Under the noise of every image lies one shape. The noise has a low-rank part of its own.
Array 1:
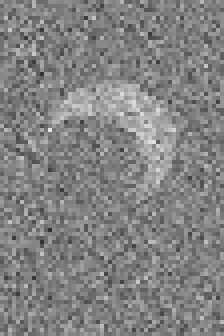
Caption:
light crescent
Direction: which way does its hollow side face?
down and left
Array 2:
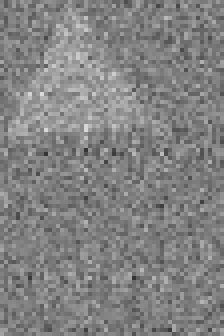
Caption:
light triangle
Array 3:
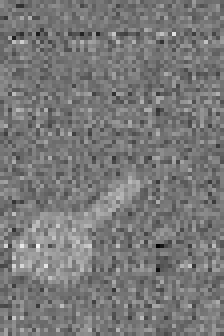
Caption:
light lollipop
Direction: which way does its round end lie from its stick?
down and left
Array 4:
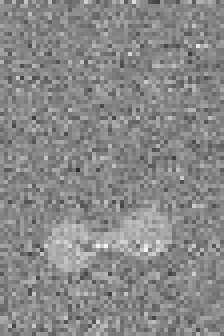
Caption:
light dumbbell
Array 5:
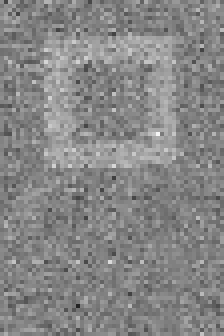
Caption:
light square frame
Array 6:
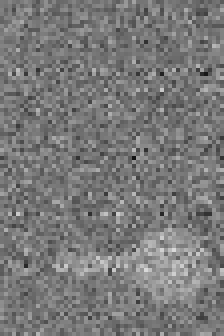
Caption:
light lollipop
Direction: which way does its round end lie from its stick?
right
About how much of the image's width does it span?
two thirds
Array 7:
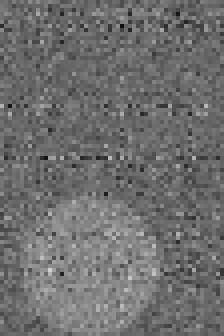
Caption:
light disc
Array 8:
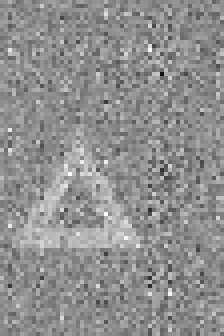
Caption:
light triangle frame
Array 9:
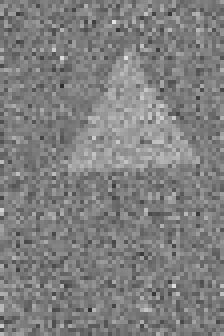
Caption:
light triangle
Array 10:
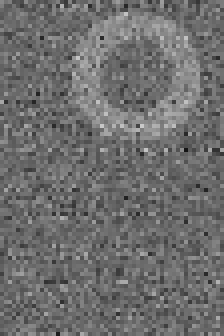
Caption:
light ring
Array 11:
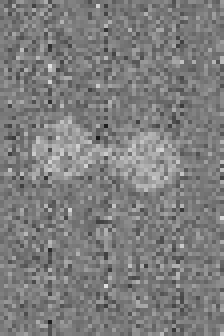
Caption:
light dumbbell
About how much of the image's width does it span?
two thirds
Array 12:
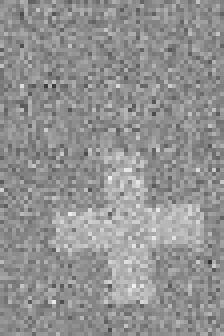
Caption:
light cross
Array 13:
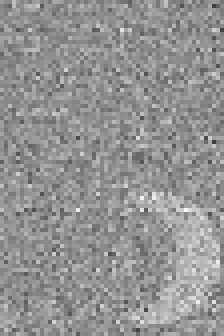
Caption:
light crescent, bottom right
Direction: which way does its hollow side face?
left
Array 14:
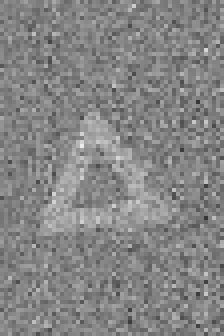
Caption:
light triangle frame
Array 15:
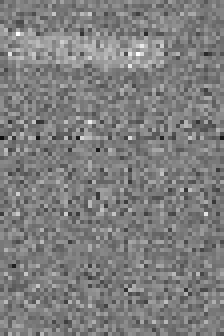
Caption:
light bar
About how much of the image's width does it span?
two thirds
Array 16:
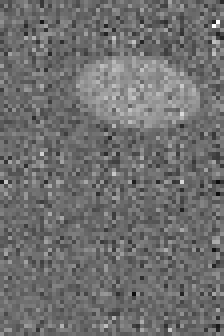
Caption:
light ellipse
